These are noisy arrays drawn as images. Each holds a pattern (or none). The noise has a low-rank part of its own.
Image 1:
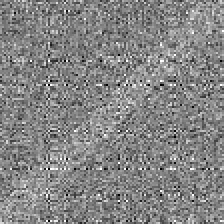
a diagonal band
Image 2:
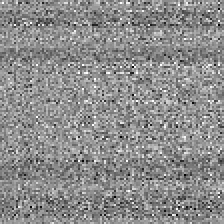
bands of rows
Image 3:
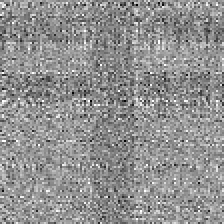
bands of rows crossing bands of columns
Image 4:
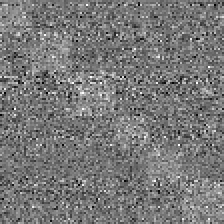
blocks along the diagonal
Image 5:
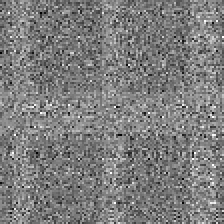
bands of rows crossing bands of columns
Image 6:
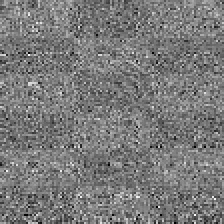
a checkerboard
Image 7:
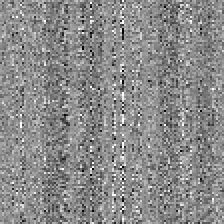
bands of columns
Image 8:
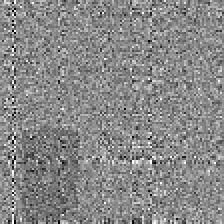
one block
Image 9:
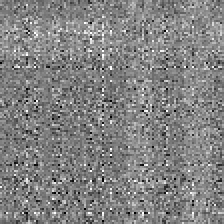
bands of rows crossing bands of columns
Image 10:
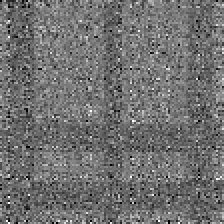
bands of rows crossing bands of columns
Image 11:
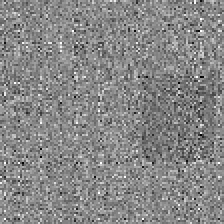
one block
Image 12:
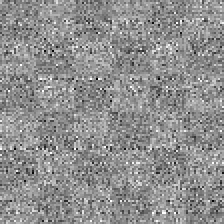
a checkerboard
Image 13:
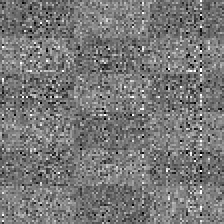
a checkerboard
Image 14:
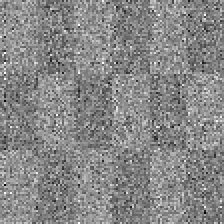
a checkerboard
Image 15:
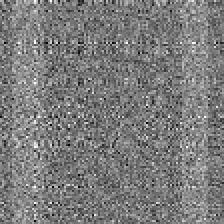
bands of columns
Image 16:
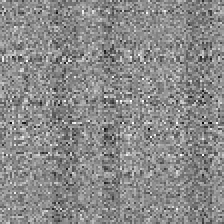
bands of columns
